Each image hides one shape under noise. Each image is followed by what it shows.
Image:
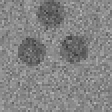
three dots
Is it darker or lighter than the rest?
darker
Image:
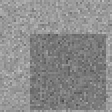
square
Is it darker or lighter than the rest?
darker
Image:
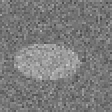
ellipse
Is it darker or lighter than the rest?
lighter
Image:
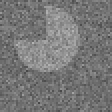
disc with a wedge cut out
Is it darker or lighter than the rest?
lighter
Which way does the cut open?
up and left
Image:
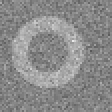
ring
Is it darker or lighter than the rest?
lighter
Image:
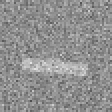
bar
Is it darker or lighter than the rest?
lighter
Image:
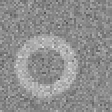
ring
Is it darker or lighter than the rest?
lighter
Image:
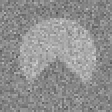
disc with a wedge cut out
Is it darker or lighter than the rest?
lighter
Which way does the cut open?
down
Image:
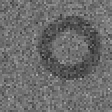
ring
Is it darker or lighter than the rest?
darker
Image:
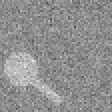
lollipop
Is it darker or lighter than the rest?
lighter
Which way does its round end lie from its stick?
up and left
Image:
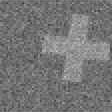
cross
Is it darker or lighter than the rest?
lighter
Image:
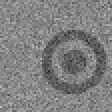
bullseye
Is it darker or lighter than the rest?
darker
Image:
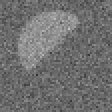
half disc
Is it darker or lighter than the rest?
lighter
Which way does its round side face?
up and left
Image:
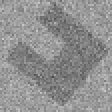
square with a notch
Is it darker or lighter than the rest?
darker
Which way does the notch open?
up and left
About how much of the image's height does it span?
nearly all
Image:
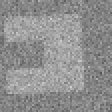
square with a notch
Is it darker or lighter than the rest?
lighter
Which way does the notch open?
left
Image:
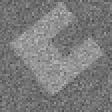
square with a notch
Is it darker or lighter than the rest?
lighter
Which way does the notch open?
up and right
